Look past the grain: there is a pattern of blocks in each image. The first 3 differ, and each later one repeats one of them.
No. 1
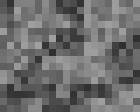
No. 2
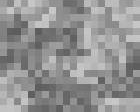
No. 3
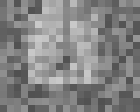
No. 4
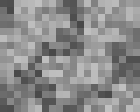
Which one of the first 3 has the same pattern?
1
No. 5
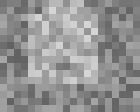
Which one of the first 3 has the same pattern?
3
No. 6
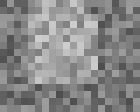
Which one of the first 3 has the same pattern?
3
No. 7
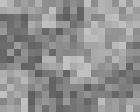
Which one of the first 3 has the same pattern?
2
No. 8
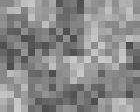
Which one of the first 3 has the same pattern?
2
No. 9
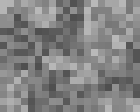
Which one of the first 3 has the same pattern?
2
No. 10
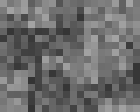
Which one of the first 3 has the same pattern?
2
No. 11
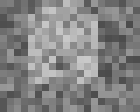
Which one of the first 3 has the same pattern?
3
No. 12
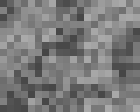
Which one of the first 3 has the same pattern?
1
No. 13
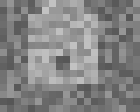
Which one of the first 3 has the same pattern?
3
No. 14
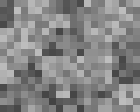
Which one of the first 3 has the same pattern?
1
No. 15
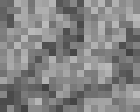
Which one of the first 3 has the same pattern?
1
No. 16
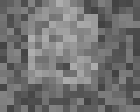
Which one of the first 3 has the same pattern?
3
